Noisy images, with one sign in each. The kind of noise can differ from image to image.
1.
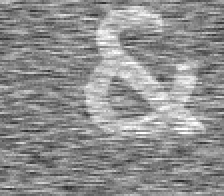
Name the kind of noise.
streaked along the rows
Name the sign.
ampersand
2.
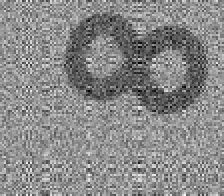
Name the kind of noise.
low rank plus noise
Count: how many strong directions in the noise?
one
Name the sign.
infinity sign
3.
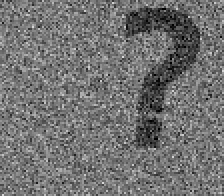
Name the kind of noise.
independent entries
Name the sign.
question mark
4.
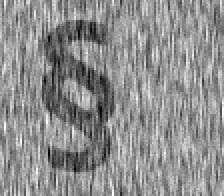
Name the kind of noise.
streaked along the columns
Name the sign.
section sign
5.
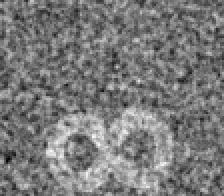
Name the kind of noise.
blotchy
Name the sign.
infinity sign
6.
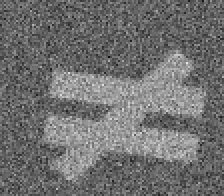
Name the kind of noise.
independent entries
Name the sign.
not-equal sign
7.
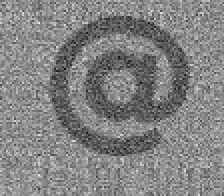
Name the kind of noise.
low rank plus noise
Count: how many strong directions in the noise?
five to eight
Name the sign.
at sign
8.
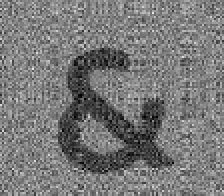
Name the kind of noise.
low rank plus noise
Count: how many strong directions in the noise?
two
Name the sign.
ampersand
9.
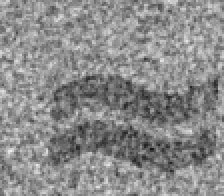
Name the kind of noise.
blotchy
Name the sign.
approximately sign
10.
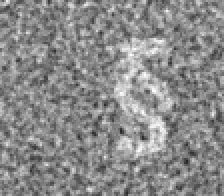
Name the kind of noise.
blotchy
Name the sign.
section sign
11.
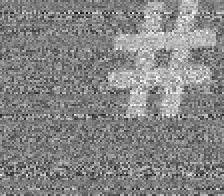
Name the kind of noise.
rows of uneven size
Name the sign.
hash sign
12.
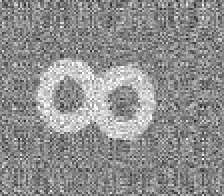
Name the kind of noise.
low rank plus noise
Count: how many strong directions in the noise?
two
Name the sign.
infinity sign
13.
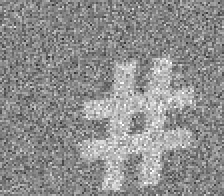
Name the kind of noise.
independent entries
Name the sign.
hash sign
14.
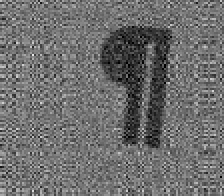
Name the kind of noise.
low rank plus noise
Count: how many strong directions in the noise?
one
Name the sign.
pilcrow
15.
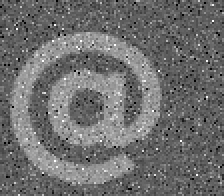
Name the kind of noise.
heavy tails
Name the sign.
at sign
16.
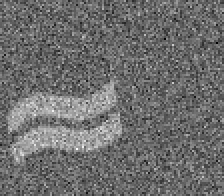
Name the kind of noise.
independent entries
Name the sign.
approximately sign
